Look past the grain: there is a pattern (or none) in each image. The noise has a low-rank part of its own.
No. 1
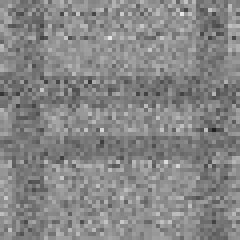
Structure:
bands of rows crossing bands of columns
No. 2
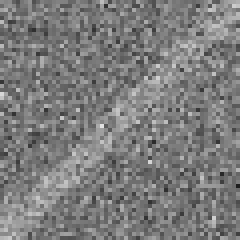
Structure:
a diagonal band
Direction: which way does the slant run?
bottom left to top right
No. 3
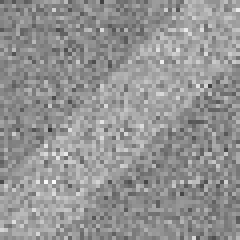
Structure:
a diagonal band
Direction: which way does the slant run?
bottom left to top right
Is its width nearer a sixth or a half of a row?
a half
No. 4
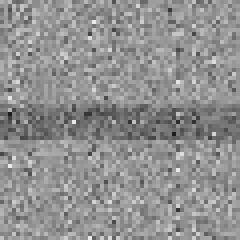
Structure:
one band of rows
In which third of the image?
middle
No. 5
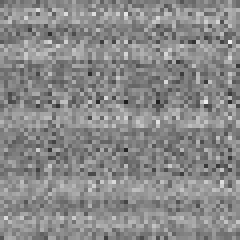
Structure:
bands of rows
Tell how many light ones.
5
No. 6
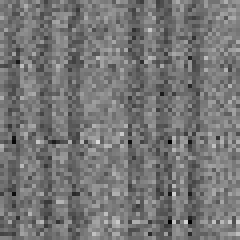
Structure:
bands of columns
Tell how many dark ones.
6
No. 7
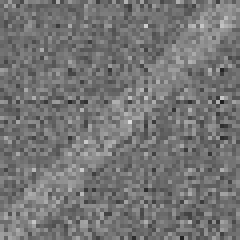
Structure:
a diagonal band
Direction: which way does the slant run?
bottom left to top right
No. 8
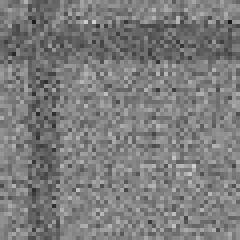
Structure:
bands of rows crossing bands of columns
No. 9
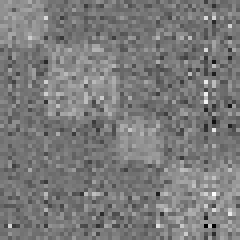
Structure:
blocks along the diagonal
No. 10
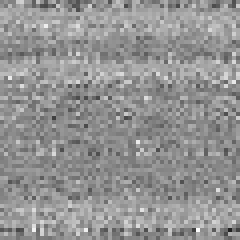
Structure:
bands of rows
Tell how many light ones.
3
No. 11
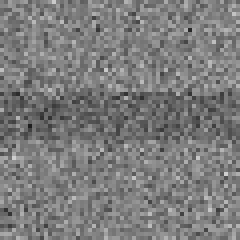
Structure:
one band of rows
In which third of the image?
middle
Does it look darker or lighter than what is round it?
darker
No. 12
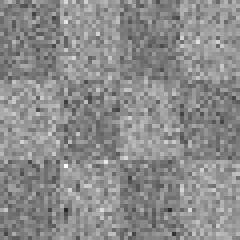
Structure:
a checkerboard
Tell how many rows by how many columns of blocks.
3 by 4
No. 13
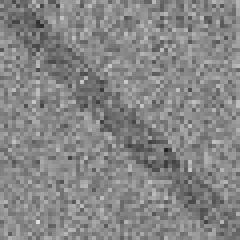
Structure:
a diagonal band
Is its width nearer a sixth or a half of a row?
a sixth
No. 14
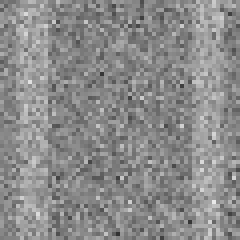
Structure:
bands of columns
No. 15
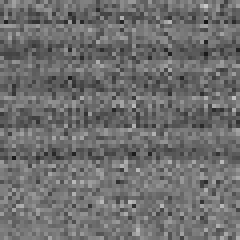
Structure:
bands of rows
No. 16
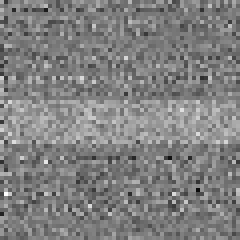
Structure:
one band of rows
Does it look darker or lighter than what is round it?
lighter
